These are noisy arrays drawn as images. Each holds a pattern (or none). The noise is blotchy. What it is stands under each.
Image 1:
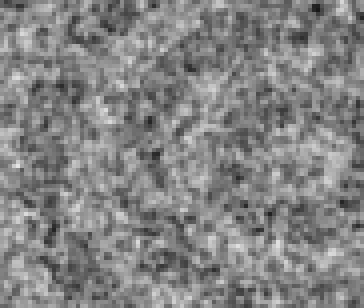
rings round one point
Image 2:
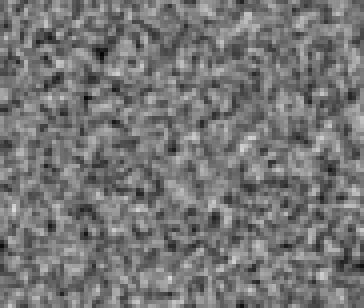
only noise
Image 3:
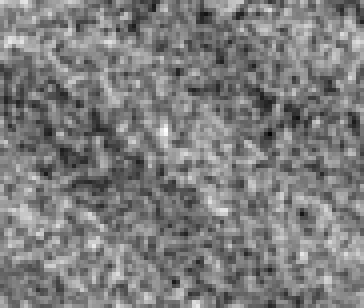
diagonal stripes
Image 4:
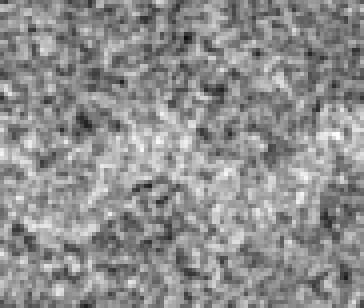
a wavy band
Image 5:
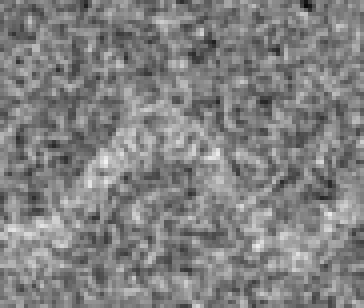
a wavy band
